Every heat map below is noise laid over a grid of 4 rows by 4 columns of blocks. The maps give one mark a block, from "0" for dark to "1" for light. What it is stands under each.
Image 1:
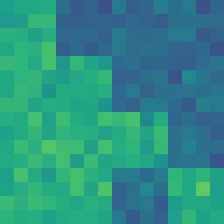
1 0 0 0
1 1 0 0
1 1 1 0
1 1 0 1
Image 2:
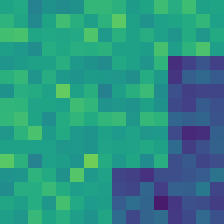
1 1 1 1
1 1 1 0
1 1 1 0
1 1 0 0
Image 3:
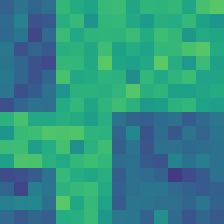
0 1 1 1
0 1 1 1
1 1 0 0
0 1 0 0
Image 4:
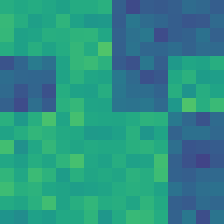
1 1 0 0
0 1 0 1
1 1 1 0
1 1 1 0
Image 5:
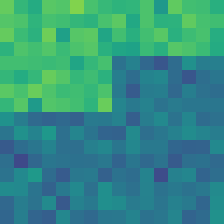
1 1 1 1
1 1 0 0
0 0 0 0
0 0 0 0
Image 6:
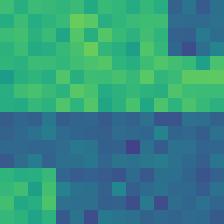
1 1 1 0
1 1 1 1
0 0 0 0
1 0 0 0
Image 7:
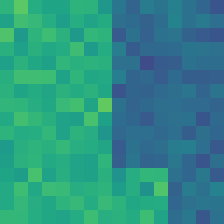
1 1 0 0
1 1 0 0
1 1 0 0
1 1 1 0
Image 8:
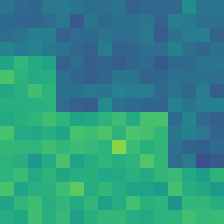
0 0 0 0
1 0 0 0
1 1 1 0
1 1 1 1
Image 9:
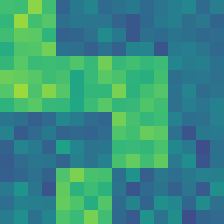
1 0 0 0
1 1 1 0
0 0 1 0
0 1 0 0
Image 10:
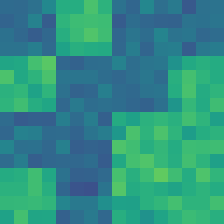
0 1 0 0
1 0 0 1
0 0 1 1
1 0 1 1
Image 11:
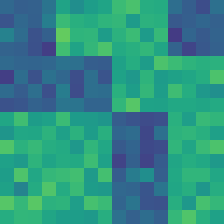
0 1 1 0
0 0 1 1
1 1 0 1
1 1 0 1
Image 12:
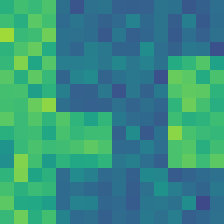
1 0 0 0
1 0 0 1
1 1 0 1
1 0 0 0
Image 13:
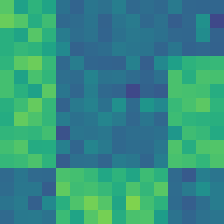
1 0 0 0
1 0 0 1
1 0 0 1
0 1 1 0
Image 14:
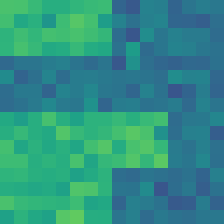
1 1 0 0
0 0 0 0
1 1 1 0
1 1 0 0
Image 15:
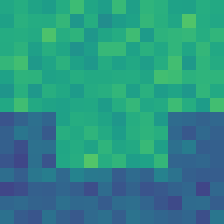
1 1 1 1
1 1 1 1
0 1 1 0
0 0 0 0
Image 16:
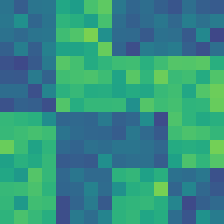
0 1 0 0
0 1 1 1
1 0 0 1
1 0 1 0
